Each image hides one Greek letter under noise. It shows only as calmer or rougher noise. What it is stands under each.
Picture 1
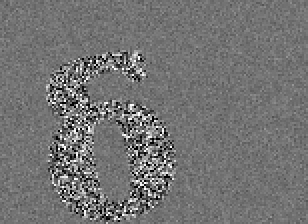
delta
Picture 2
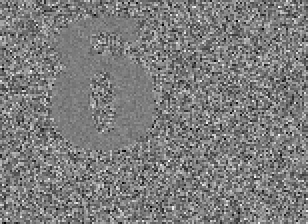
delta
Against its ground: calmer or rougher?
calmer
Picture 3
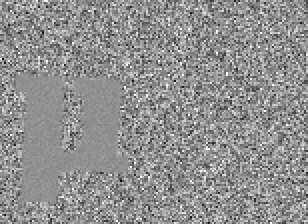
mu
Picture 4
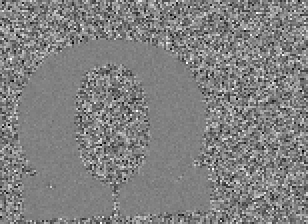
omega
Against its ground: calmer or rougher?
calmer
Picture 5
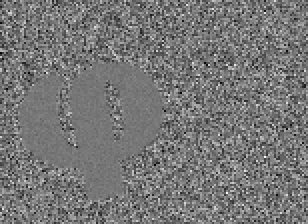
phi
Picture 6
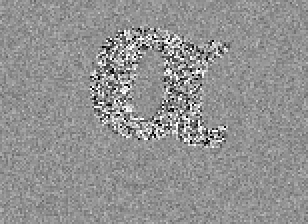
alpha
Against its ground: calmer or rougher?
rougher
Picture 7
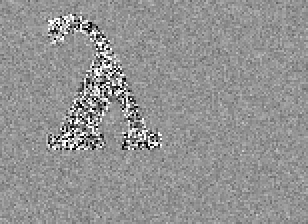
lambda
